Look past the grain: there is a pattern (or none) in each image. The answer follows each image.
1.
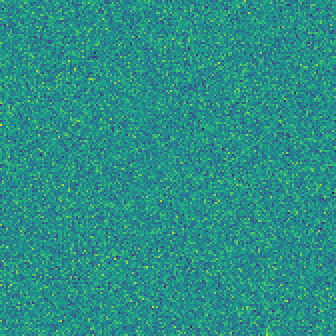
only noise
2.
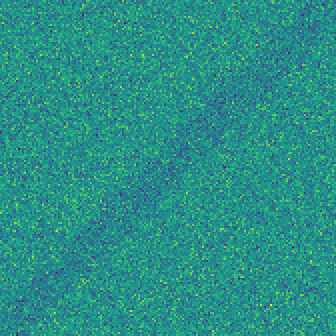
a diagonal band
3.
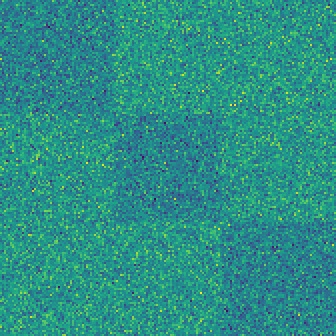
blocks along the diagonal
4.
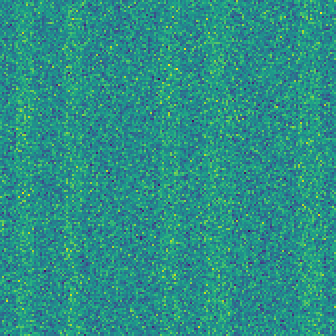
bands of columns
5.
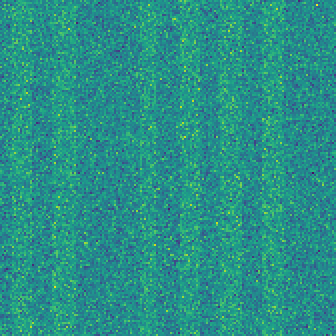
bands of columns
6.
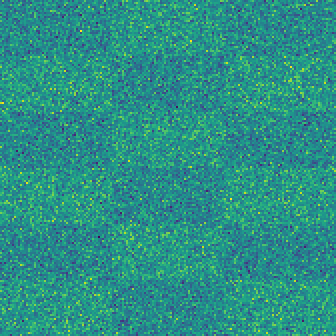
a checkerboard
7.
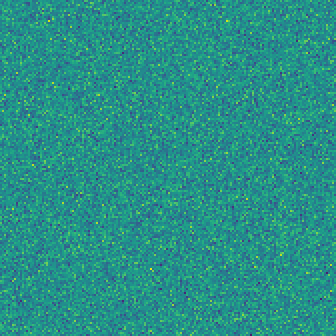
only noise
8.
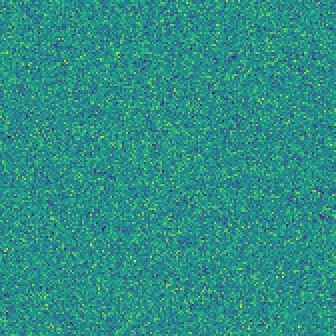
only noise
